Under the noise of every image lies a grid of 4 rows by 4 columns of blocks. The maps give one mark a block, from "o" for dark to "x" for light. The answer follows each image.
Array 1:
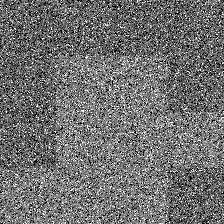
oooo
oxxo
oxxx
xxxo
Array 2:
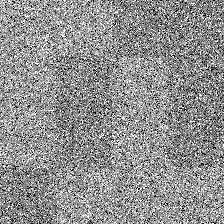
xxoo
xoxo
xoxo
oxxx
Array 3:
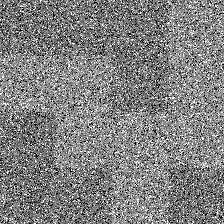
ooox
xxox
oxxx
ooxo
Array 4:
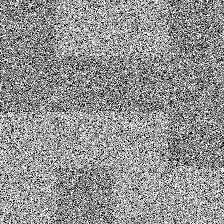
oxxo
oooo
xxxo
xoxx
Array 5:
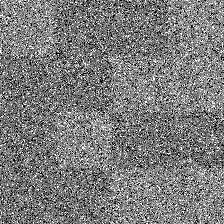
xoox
ooxx
oxoo
ooxx
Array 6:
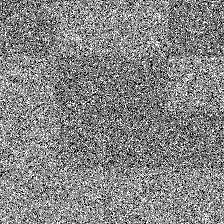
oxxo
xoox
xooo
xxxx
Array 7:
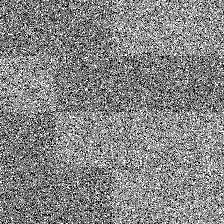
ooxx
xooo
oxxx
ooxx
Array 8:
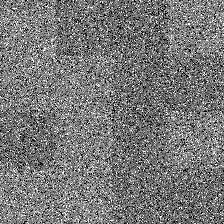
xoox
xxoo
oxox
xxoo
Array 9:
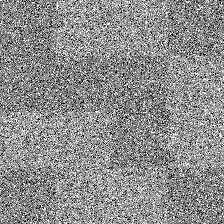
oxxo
ooox
xxox
oxxo
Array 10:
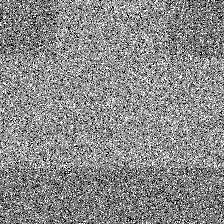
oxxo
xxxx
xxxx
oooo
